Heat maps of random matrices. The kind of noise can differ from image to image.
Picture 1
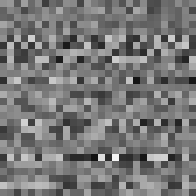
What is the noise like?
rows of uneven size
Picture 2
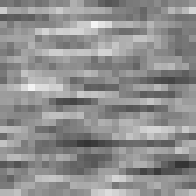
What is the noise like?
streaked along the rows
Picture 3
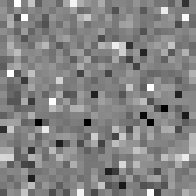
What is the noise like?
heavy tails
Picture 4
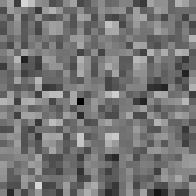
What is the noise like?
low rank plus noise
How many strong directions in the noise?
two
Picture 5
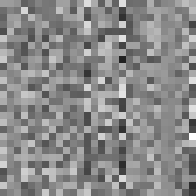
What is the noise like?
columns of uneven size
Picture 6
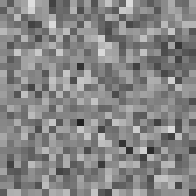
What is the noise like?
low rank plus noise
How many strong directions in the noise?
five to eight
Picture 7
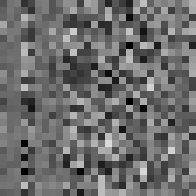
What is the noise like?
columns of uneven size
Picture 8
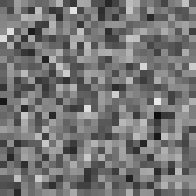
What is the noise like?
independent entries
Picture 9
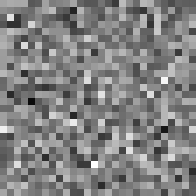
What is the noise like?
independent entries
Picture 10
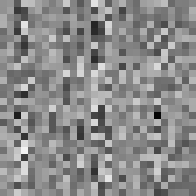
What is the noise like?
columns of uneven size
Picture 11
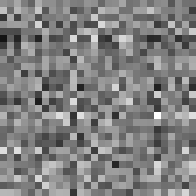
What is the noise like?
low rank plus noise
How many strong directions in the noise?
two
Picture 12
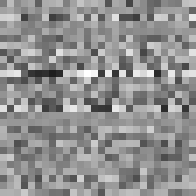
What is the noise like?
rows of uneven size
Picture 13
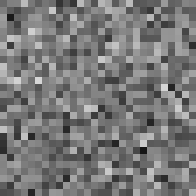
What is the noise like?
independent entries
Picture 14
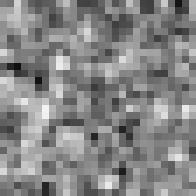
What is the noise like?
blotchy
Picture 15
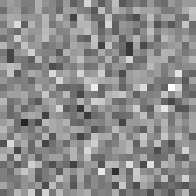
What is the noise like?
independent entries
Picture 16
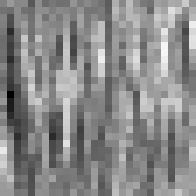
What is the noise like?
streaked along the columns
